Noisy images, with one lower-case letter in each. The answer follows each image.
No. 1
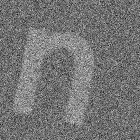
n
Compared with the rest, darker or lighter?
lighter
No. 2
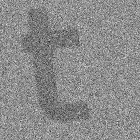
t
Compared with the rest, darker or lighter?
darker
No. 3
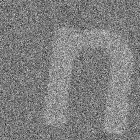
n
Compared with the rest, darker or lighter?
lighter
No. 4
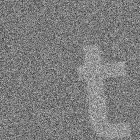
t
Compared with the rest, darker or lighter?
lighter
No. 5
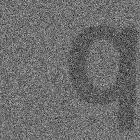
q
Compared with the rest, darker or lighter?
darker
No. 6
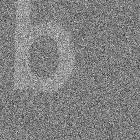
b
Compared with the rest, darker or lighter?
lighter
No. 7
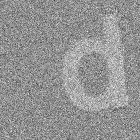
d
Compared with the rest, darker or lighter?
lighter
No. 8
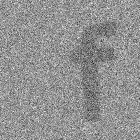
f
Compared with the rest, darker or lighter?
darker
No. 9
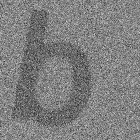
b
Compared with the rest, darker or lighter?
darker
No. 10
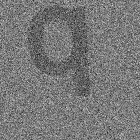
q
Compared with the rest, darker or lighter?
darker
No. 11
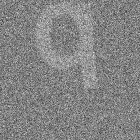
q
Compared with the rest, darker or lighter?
lighter
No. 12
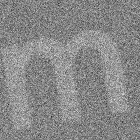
m
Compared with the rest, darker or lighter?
lighter
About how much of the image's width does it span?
nearly all
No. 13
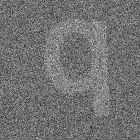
q
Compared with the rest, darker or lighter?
lighter
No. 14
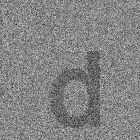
d
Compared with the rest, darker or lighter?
darker
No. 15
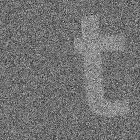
t
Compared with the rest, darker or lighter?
lighter
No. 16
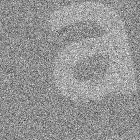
a
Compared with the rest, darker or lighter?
lighter
